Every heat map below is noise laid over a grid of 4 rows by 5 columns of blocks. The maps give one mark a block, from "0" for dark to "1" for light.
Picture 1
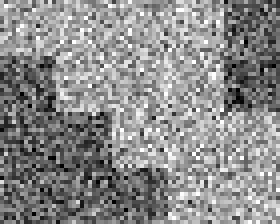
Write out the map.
1 1 1 1 0
0 1 1 1 0
0 0 1 1 1
0 0 0 1 1
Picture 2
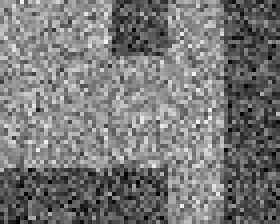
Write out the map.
1 1 0 1 0
1 1 1 1 0
1 1 1 1 0
0 0 0 1 0
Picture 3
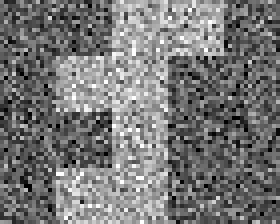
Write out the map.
0 0 1 1 0
0 1 1 0 0
0 0 1 0 0
0 1 1 0 0
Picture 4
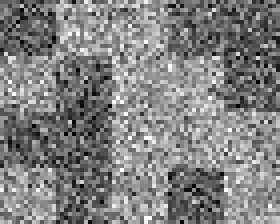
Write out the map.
0 1 1 0 0
1 0 1 1 0
0 0 1 1 1
1 0 1 0 1
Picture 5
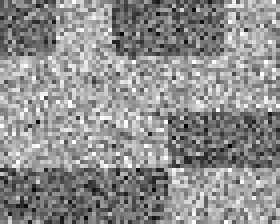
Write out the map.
0 1 0 0 1
1 1 1 1 1
1 1 1 0 0
0 0 0 1 1
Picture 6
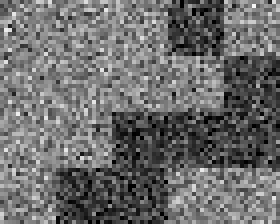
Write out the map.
1 1 1 0 1
1 1 1 1 0
1 1 0 0 0
1 0 0 1 1
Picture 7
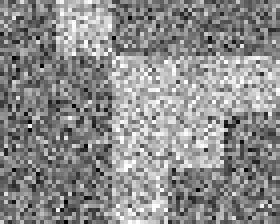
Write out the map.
0 1 0 0 0
0 0 1 1 1
0 0 1 1 0
0 0 1 0 0
